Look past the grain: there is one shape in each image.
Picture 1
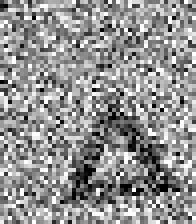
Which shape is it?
triangle frame
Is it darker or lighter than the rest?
darker
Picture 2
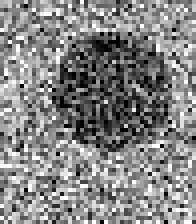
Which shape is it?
disc
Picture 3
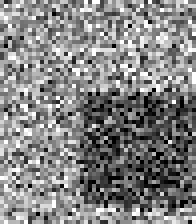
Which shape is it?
square
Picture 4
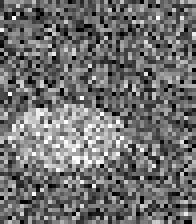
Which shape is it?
ellipse
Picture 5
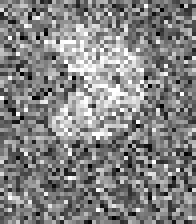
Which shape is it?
disc with a wedge cut out
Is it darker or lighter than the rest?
lighter
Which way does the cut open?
left
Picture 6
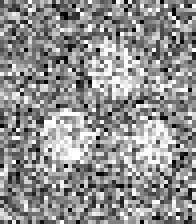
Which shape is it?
three dots
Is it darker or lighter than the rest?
lighter
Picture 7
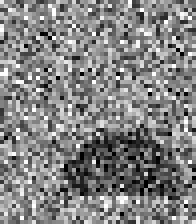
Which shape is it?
half disc
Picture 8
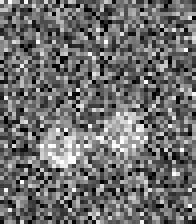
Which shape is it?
dumbbell
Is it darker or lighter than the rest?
lighter
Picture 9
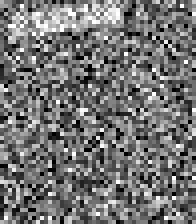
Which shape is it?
bar
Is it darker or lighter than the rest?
lighter
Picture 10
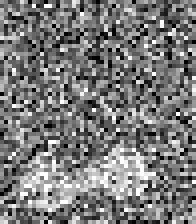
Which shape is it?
dumbbell
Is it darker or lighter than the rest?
lighter
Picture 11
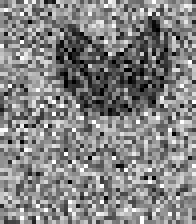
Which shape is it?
disc with a wedge cut out
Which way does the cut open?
up
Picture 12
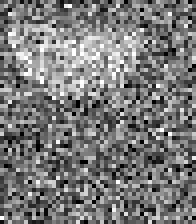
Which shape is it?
half disc
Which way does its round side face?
down
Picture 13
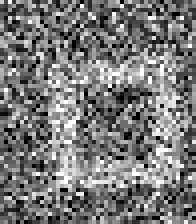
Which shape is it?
square frame
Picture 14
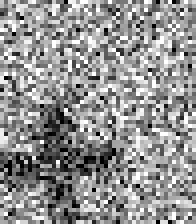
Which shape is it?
cross
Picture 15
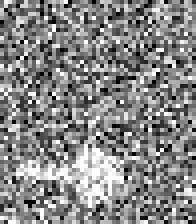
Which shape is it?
lollipop
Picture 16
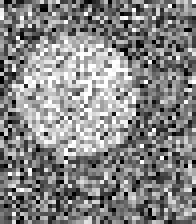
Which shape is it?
disc
